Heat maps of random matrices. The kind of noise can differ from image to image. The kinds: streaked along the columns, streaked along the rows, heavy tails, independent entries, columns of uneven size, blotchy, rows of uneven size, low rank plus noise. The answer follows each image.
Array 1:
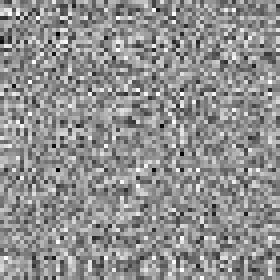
low rank plus noise
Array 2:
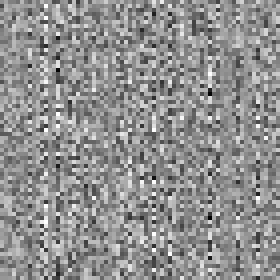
columns of uneven size
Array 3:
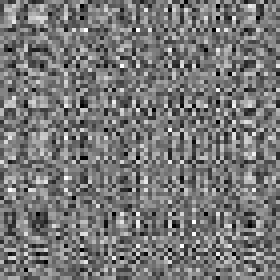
low rank plus noise
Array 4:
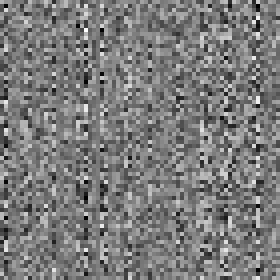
columns of uneven size
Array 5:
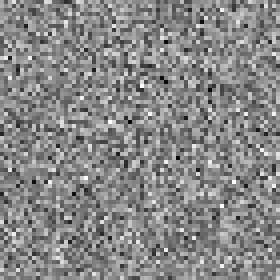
independent entries
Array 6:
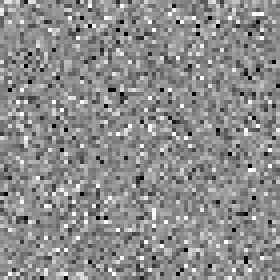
heavy tails
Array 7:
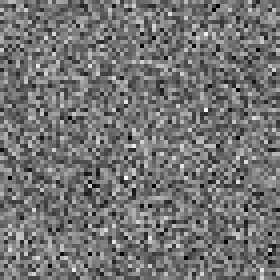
independent entries
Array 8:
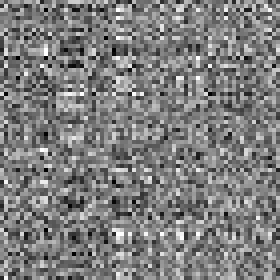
low rank plus noise
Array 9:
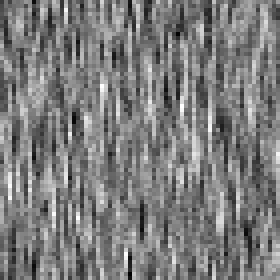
streaked along the columns
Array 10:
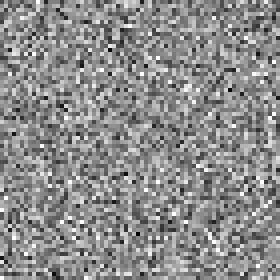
independent entries
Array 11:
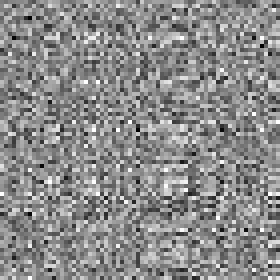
low rank plus noise
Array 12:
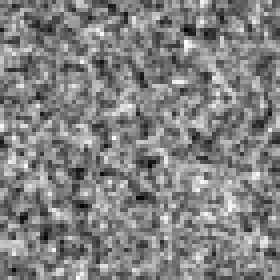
blotchy
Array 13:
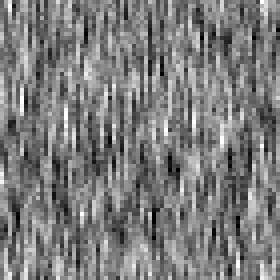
streaked along the columns
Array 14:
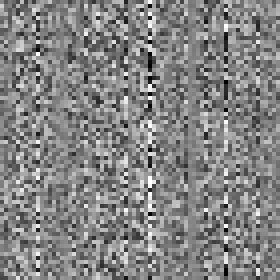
columns of uneven size
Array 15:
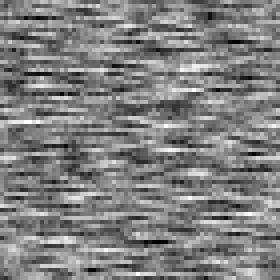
streaked along the rows
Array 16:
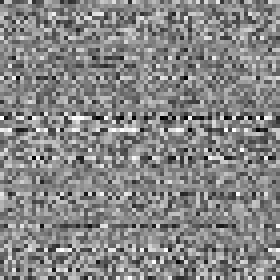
rows of uneven size
